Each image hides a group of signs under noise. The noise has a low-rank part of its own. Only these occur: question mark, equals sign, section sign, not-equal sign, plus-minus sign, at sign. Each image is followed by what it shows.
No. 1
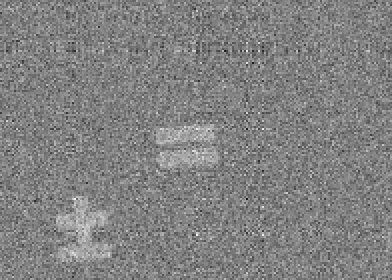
centre: equals sign; bottom left: plus-minus sign
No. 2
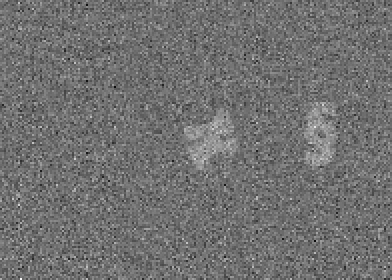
centre: not-equal sign; middle right: section sign
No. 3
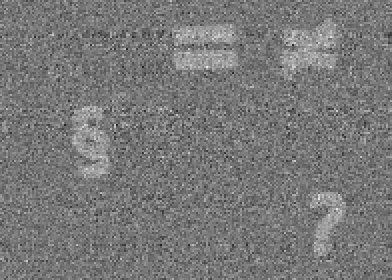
top middle: equals sign; top right: not-equal sign; middle left: section sign; bottom right: question mark
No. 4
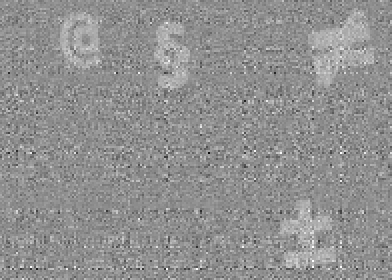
top left: at sign; top middle: section sign; top right: not-equal sign; bottom right: plus-minus sign
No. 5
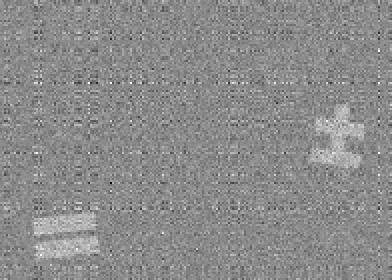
middle right: plus-minus sign; bottom left: equals sign
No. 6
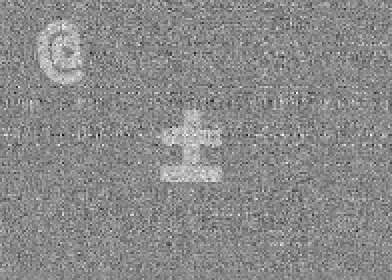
top left: at sign; centre: plus-minus sign
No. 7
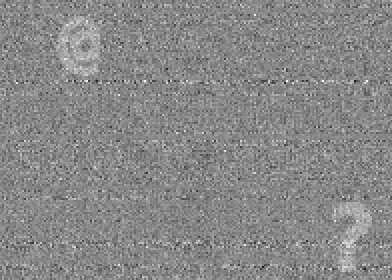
top left: at sign; bottom right: question mark
